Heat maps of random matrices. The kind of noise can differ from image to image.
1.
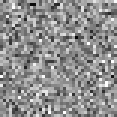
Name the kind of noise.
independent entries
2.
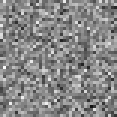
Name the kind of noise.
independent entries
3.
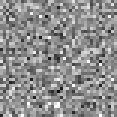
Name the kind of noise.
low rank plus noise
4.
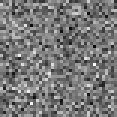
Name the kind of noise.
independent entries
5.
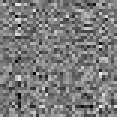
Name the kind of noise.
low rank plus noise
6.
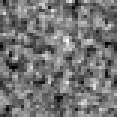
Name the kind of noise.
blotchy
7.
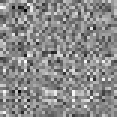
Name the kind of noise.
low rank plus noise
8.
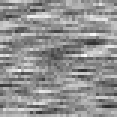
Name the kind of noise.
streaked along the rows
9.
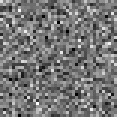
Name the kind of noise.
independent entries
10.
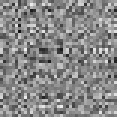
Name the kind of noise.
low rank plus noise
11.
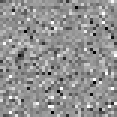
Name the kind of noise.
heavy tails
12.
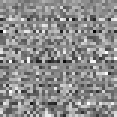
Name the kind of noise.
rows of uneven size
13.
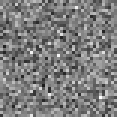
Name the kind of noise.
independent entries
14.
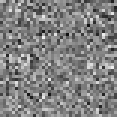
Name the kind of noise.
low rank plus noise
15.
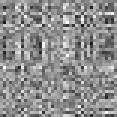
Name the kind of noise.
low rank plus noise
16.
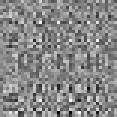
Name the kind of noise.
low rank plus noise
